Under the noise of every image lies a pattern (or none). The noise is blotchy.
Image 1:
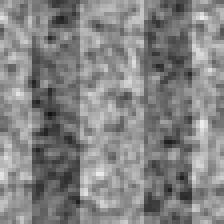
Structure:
vertical stripes
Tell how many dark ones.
2
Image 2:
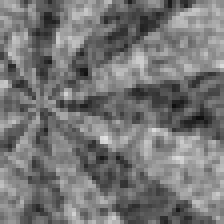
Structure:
spokes from one point
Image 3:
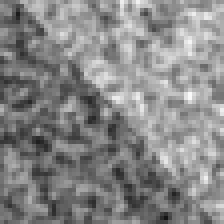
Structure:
a sharp edge
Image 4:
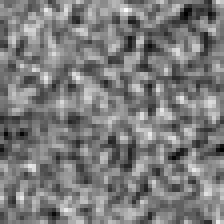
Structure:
only noise
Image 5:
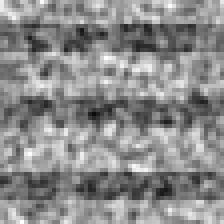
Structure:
horizontal stripes
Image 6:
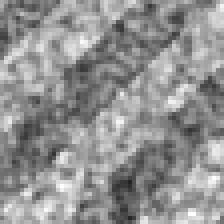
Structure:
diagonal stripes
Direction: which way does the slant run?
bottom left to top right
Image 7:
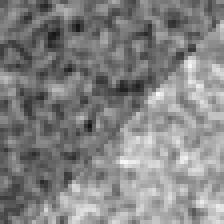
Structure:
a sharp edge
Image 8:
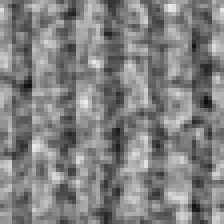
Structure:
vertical stripes
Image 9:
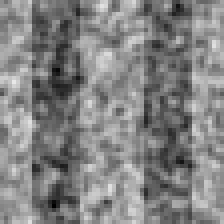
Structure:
vertical stripes
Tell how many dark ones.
2
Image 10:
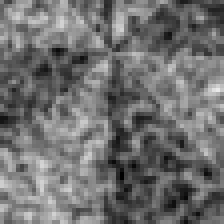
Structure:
spokes from one point
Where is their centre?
top middle
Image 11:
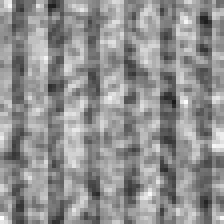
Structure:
vertical stripes
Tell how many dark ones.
6
